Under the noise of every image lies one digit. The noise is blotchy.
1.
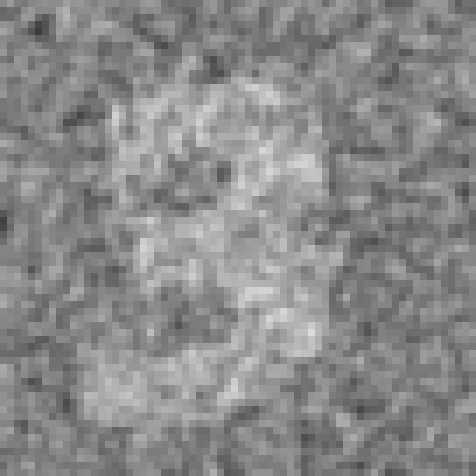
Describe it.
light 3
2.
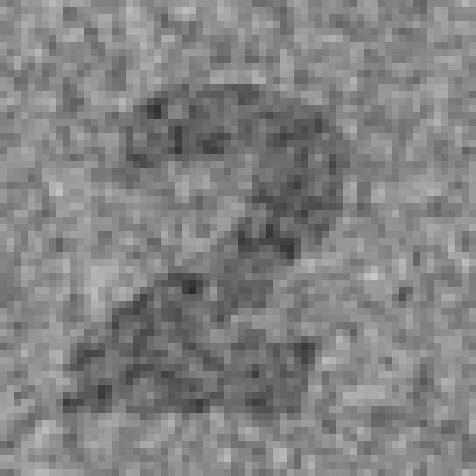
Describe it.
dark 2
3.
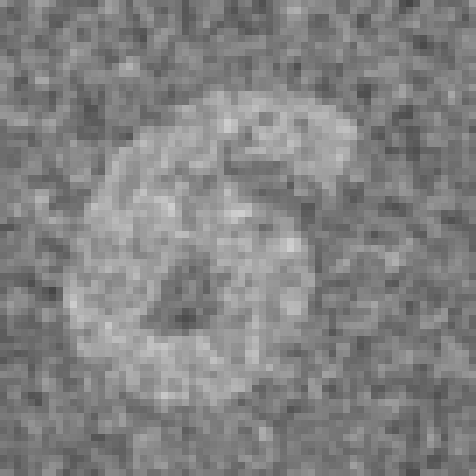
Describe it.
light 6
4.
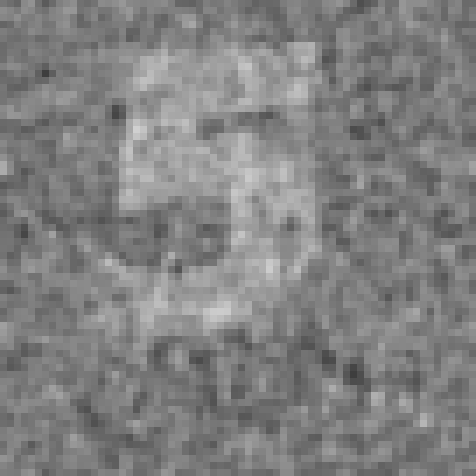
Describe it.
light 5
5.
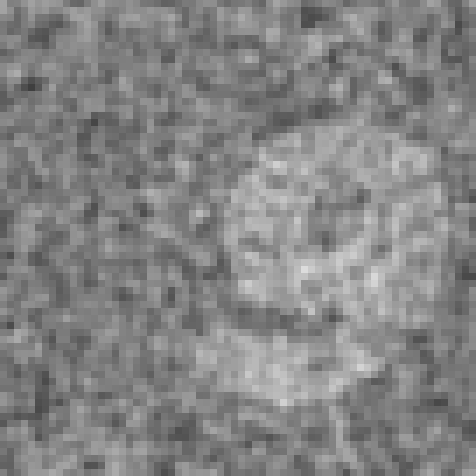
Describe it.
light 9
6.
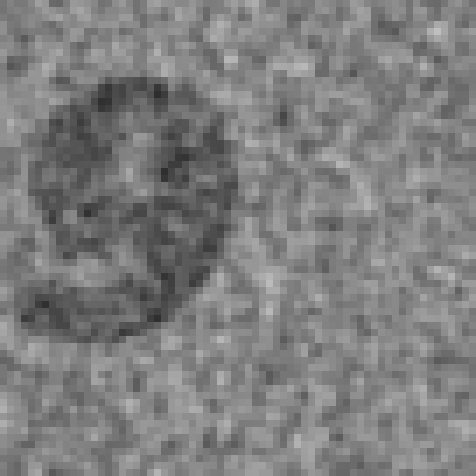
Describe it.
dark 9
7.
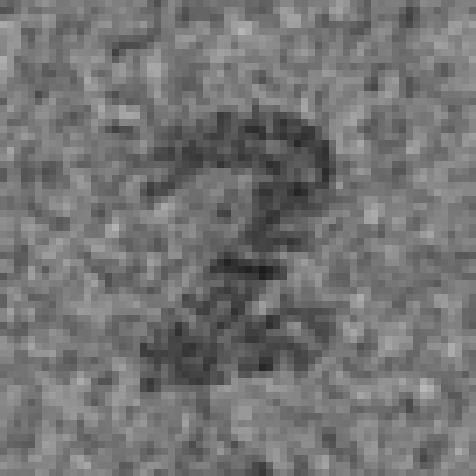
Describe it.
dark 2
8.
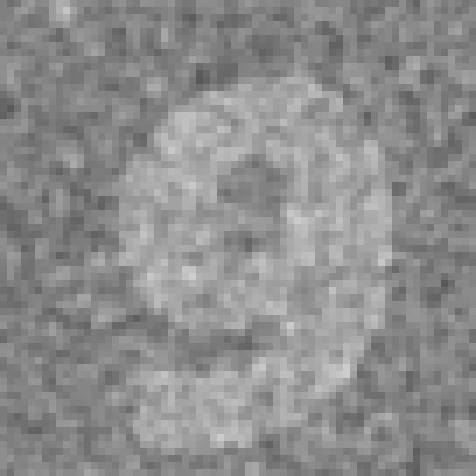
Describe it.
light 9
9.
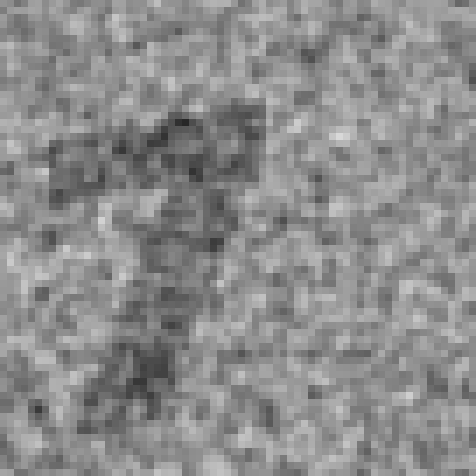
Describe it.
dark 7
